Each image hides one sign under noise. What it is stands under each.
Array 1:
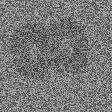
dark infinity sign
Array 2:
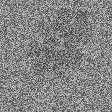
dark hash sign
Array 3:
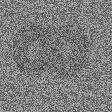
dark infinity sign
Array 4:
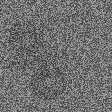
dark percent sign
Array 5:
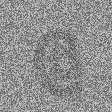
dark at sign
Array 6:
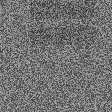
dark equals sign
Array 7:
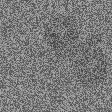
dark percent sign
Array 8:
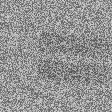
dark equals sign
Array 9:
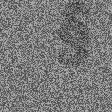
dark section sign
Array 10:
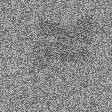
dark not-equal sign
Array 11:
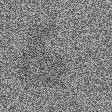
dark ampersand
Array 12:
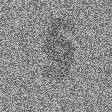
dark section sign
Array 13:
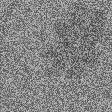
dark hash sign
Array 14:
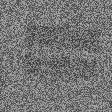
dark equals sign
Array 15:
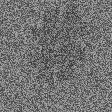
dark hash sign
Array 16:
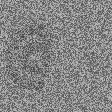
dark at sign
